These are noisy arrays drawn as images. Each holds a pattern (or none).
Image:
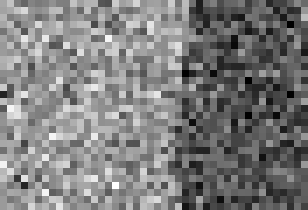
a sharp edge
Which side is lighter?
left
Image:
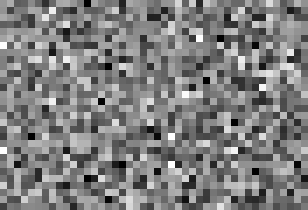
only noise
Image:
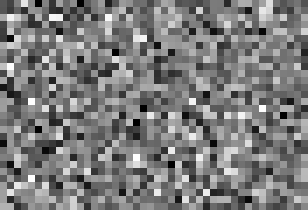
only noise
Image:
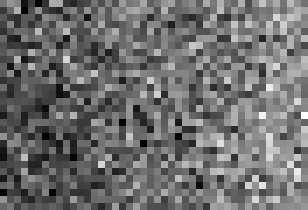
a smooth slope
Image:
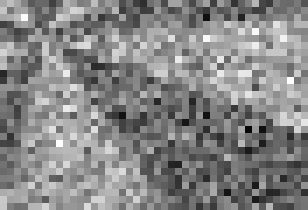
spokes from one point
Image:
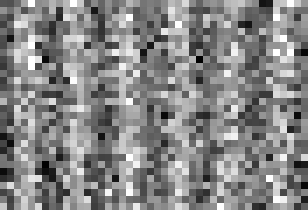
vertical stripes
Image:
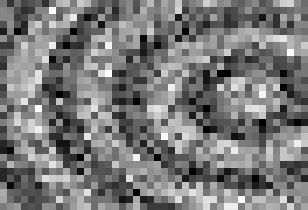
rings round one point
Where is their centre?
middle right
